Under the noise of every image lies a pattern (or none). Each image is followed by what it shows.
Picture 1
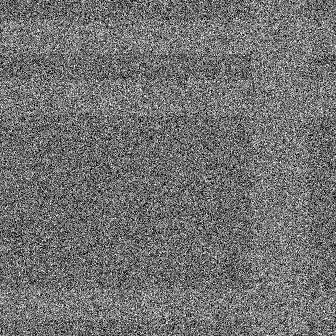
bands of rows crossing bands of columns
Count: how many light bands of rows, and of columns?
3 and 1
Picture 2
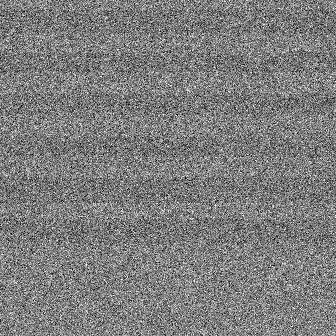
bands of rows
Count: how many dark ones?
6
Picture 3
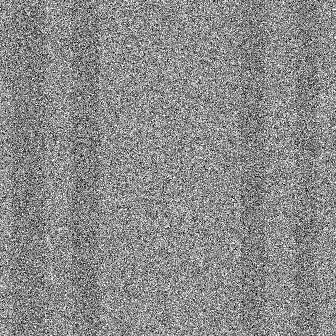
bands of columns
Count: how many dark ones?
4
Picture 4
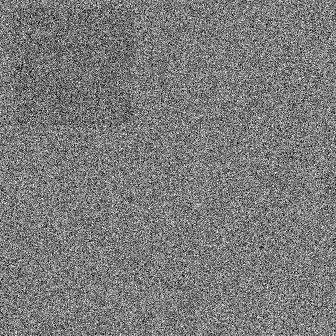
one block
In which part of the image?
top left
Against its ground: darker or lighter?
darker
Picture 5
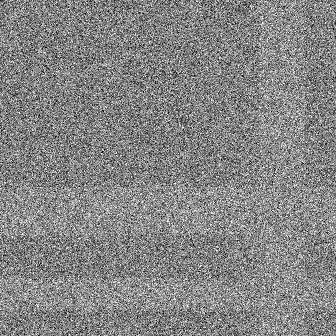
bands of rows crossing bands of columns
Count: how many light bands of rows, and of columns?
2 and 1
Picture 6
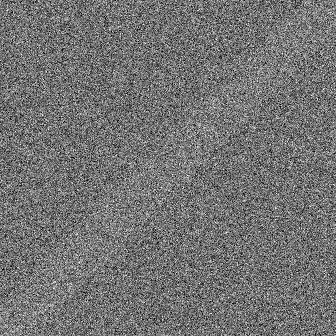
a diagonal band
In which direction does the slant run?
bottom left to top right
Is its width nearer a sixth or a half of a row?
a sixth
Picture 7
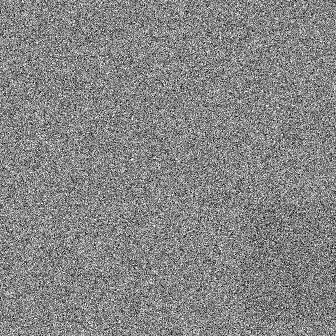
one block
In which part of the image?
bottom right
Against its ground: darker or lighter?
darker
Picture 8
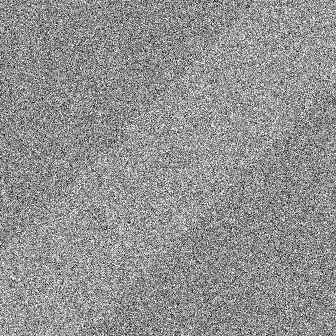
a diagonal band
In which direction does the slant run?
bottom left to top right
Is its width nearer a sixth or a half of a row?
a half
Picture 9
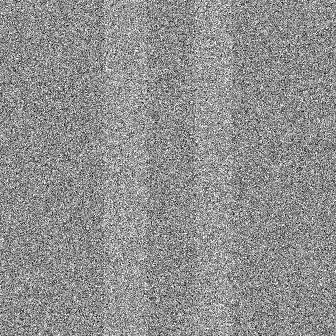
bands of columns
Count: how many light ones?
2
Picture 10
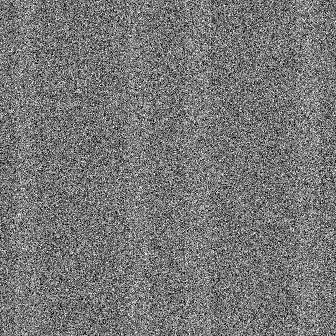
bands of columns
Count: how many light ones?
4
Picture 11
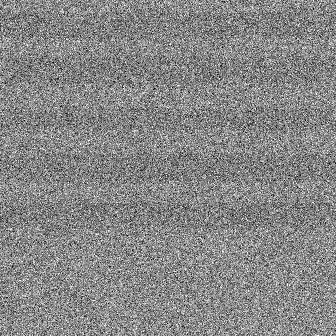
bands of rows
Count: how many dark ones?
5
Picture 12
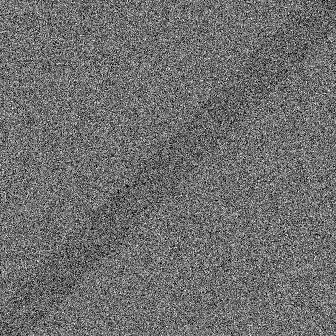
a diagonal band
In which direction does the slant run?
bottom left to top right
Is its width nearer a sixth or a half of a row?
a sixth
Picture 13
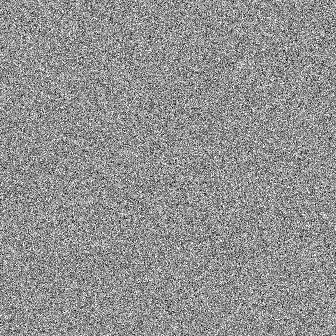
only noise
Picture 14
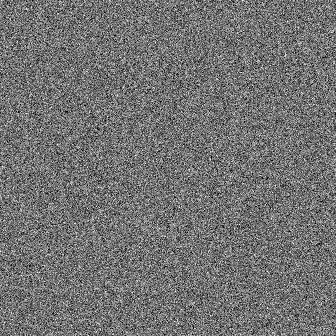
only noise
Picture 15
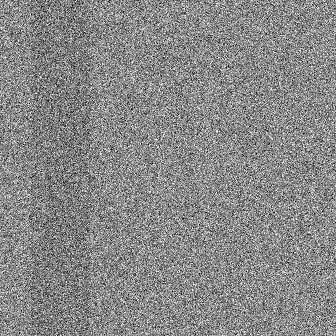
one band of columns
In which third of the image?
left
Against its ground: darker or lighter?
darker
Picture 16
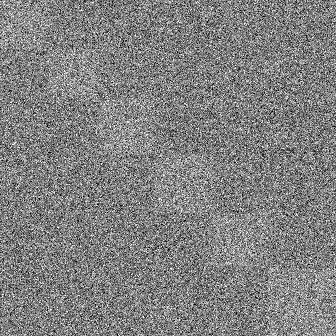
blocks along the diagonal
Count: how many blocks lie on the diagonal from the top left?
6
